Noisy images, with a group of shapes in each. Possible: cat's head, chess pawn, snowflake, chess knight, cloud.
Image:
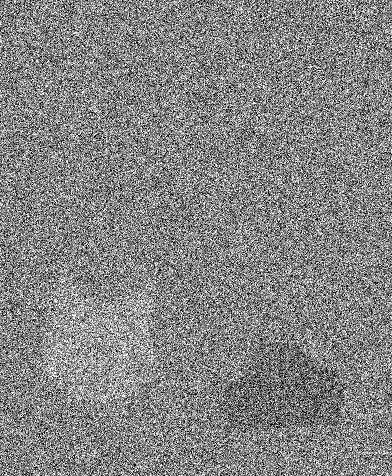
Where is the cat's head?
bottom left
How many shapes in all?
2
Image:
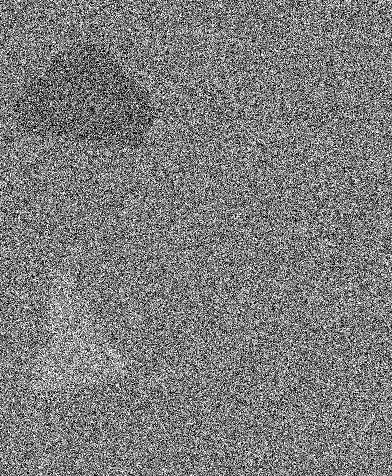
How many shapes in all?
2
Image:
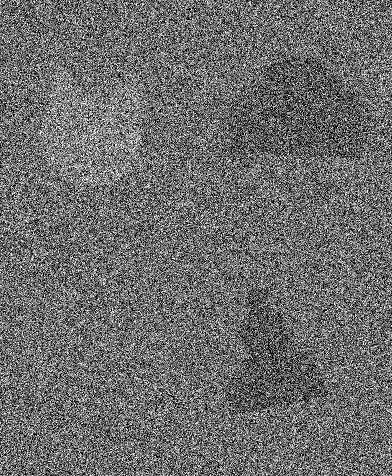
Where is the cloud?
top right
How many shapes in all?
3
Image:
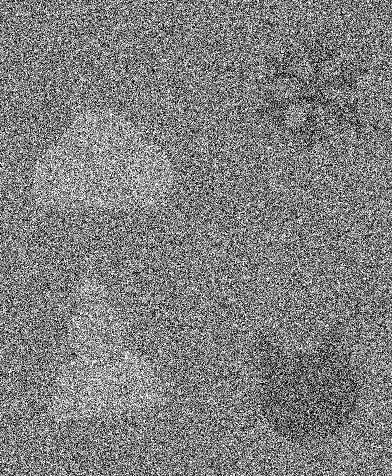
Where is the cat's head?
bottom right
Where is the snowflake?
top right
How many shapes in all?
4
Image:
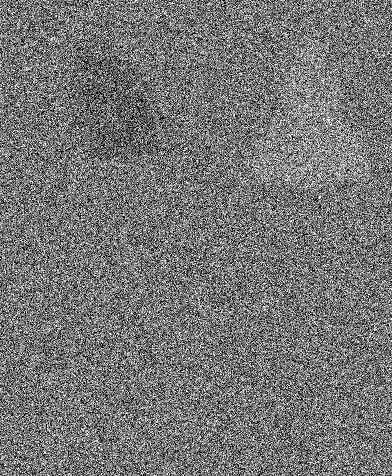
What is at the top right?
chess pawn
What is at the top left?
chess knight
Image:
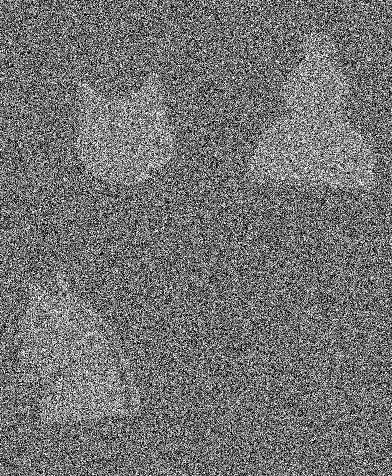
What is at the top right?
chess pawn
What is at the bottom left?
chess knight
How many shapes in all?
3
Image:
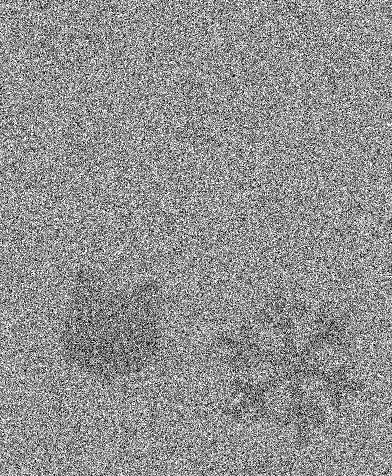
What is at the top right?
nothing
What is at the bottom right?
snowflake
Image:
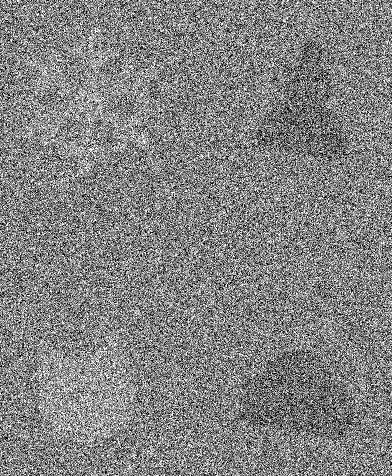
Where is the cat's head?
bottom left
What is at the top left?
snowflake
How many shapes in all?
4
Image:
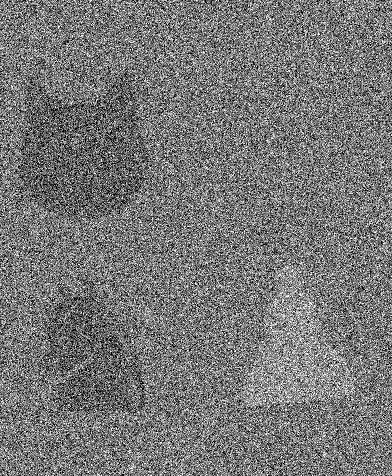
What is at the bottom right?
chess pawn
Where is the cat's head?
top left
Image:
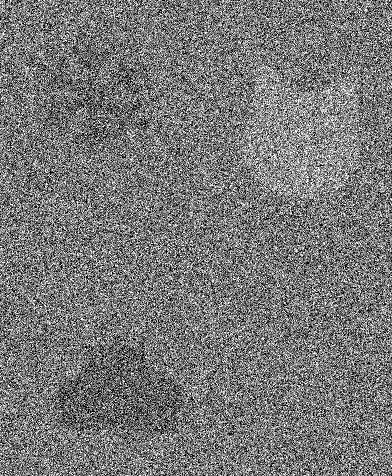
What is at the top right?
cat's head
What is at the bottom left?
cloud
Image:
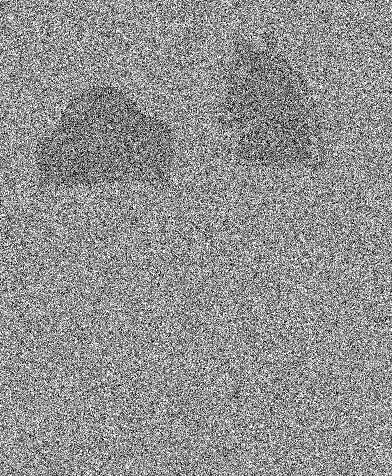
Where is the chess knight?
top right
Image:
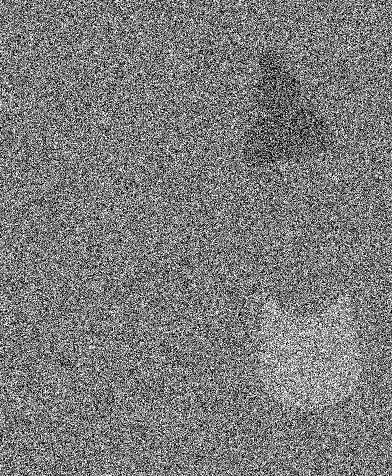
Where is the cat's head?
bottom right
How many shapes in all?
2
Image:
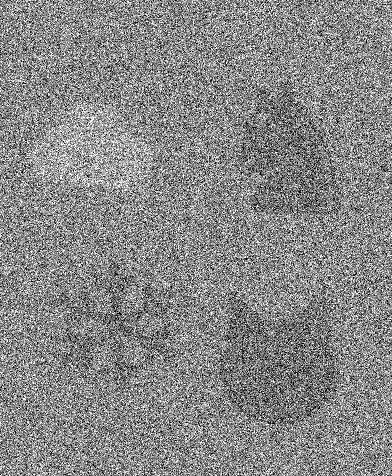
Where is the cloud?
top left
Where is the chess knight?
top right
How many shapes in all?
4
